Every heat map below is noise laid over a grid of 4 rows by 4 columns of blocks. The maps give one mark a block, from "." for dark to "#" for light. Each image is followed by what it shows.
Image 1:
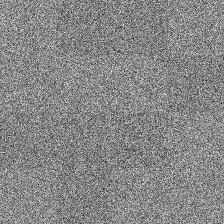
#..#
###.
...#
#.##
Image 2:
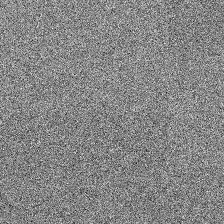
###.
####
...#
....
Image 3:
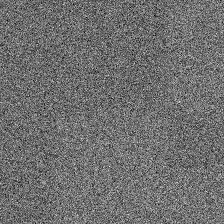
...#
...#
.##.
.###
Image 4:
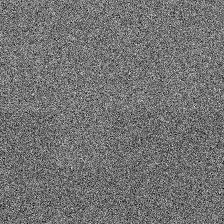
####
####
.#..
....
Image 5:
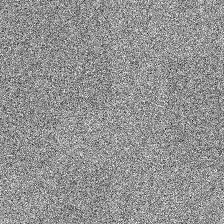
..##
..#.
.##.
#.##
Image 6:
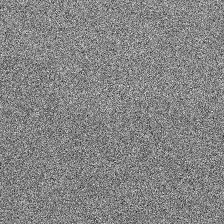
####
.###
....
....
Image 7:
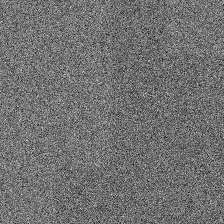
##.#
##..
##..
#...
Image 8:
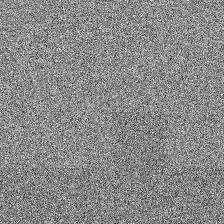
####
####
##.#
....
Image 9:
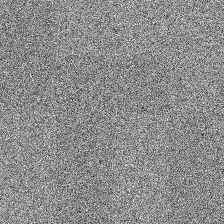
.###
...#
#.#.
#.#.
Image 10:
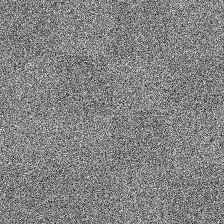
.#.#
#.#.
##.#
..#.
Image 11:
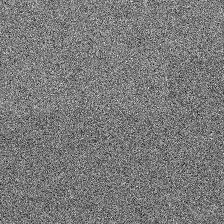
####
###.
....
....
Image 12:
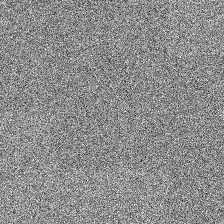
...#
....
#...
###.
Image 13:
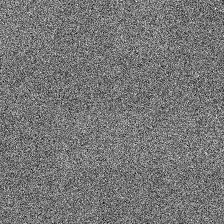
#.#.
....
.###
....
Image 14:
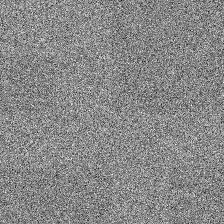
##..
.#..
####
..#.
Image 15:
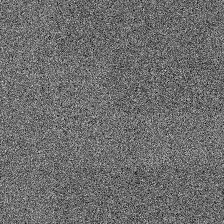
#...
##..
####
#...
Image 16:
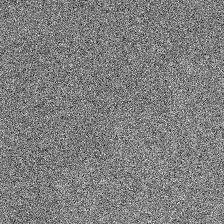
....
...#
..##
.###
